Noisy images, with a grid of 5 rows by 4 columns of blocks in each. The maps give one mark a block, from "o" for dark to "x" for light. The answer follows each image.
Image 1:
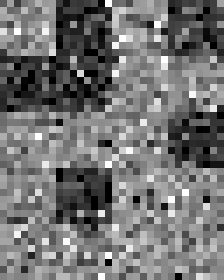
x o x o
o o x x
x x x o
x o x x
x x x x
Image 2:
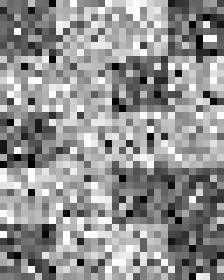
o x x o
x x o x
o x x x
x x o o
o x x o
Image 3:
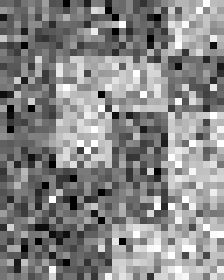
o o o x
o x x o
o x o x
o o o x
o o x x
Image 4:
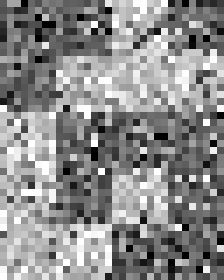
o o x o
o x x x
x o o o
x o x o
x x o o
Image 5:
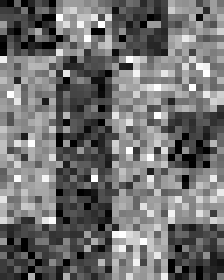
o x o x
x o x x
x o x o
x o x x
o o x o
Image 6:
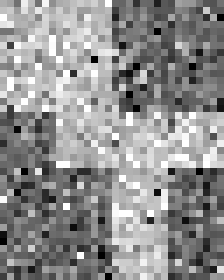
x x o o
x x o o
o x x x
o o x o
o o x o
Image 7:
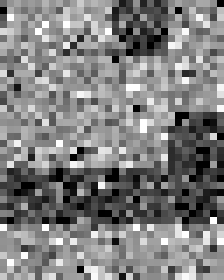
x x o x
x x x x
x x x o
o o o o
x x x x
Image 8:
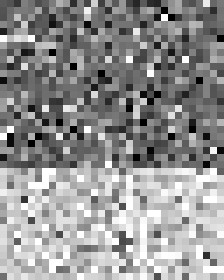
o o o o
o o o o
o o o o
x x x x
x x x x
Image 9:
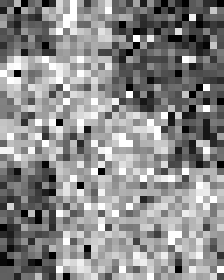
o x o o
x x o o
x x x o
o x x x
o x x x
